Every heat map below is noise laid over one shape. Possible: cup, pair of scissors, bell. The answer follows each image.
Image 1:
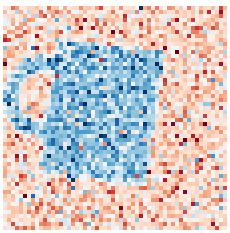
cup
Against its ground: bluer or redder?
bluer
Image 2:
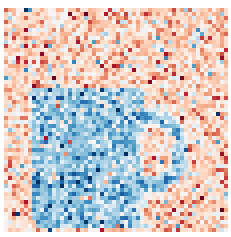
cup
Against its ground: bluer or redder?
bluer
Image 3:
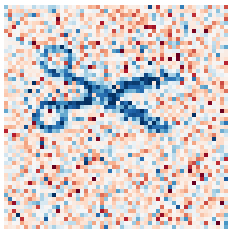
pair of scissors
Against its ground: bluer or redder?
bluer
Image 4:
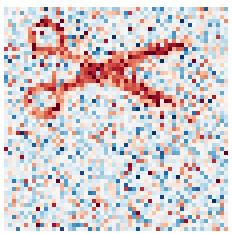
pair of scissors
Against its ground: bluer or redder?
redder
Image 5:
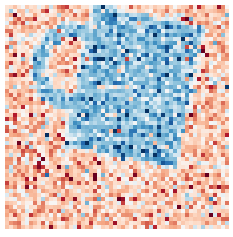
cup
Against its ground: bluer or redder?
bluer
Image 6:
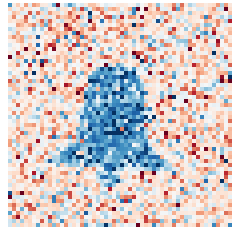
bell
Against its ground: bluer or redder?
bluer
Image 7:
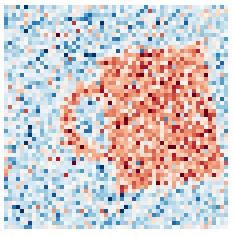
cup
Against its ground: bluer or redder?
redder
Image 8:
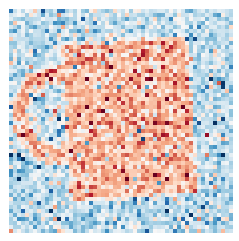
cup
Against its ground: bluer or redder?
redder
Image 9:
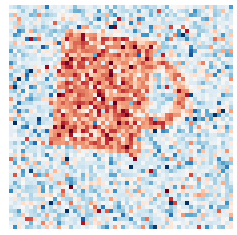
cup
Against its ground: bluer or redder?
redder
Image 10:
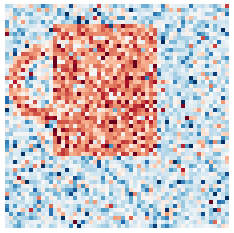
cup
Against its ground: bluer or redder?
redder
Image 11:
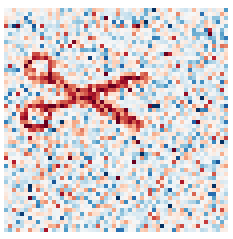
pair of scissors
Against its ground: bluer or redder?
redder
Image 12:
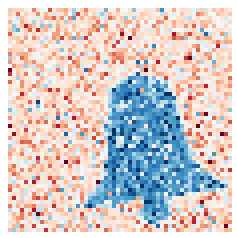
bell
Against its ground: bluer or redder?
bluer
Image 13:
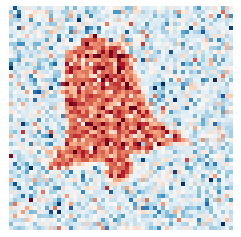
bell
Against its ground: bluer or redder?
redder
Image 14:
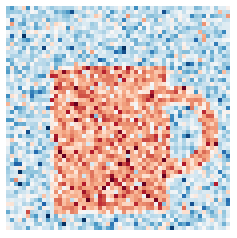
cup
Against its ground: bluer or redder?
redder
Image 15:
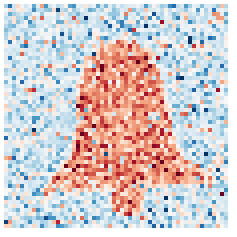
bell
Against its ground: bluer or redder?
redder
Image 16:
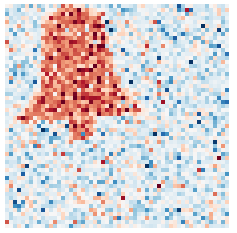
bell
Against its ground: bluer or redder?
redder
